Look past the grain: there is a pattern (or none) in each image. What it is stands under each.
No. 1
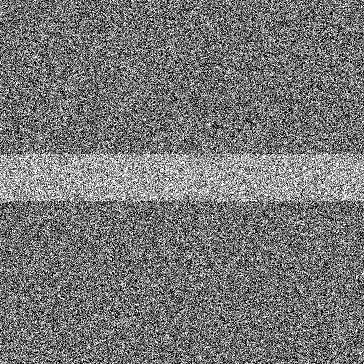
one band of rows
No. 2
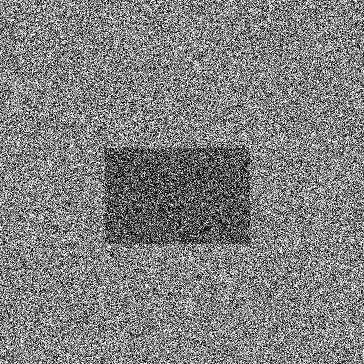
one block
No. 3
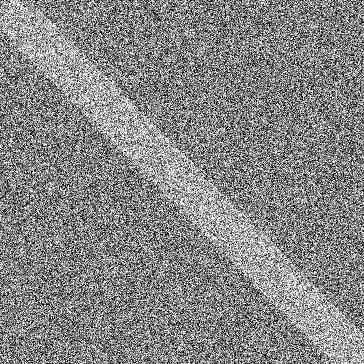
a diagonal band
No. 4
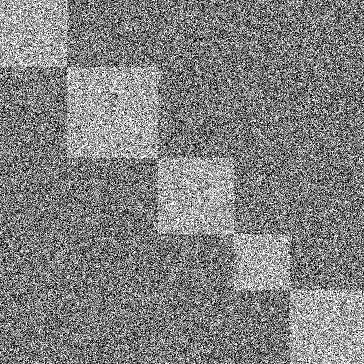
blocks along the diagonal
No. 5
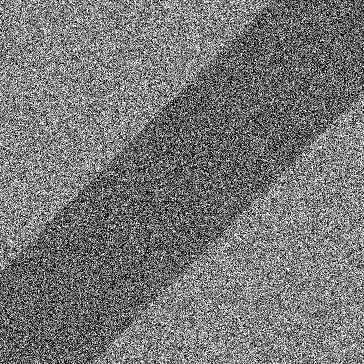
a diagonal band
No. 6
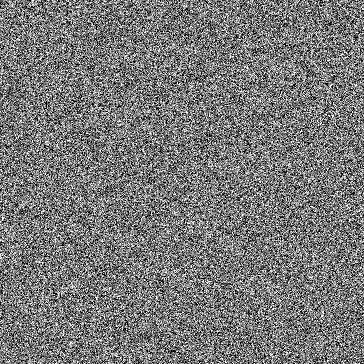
only noise
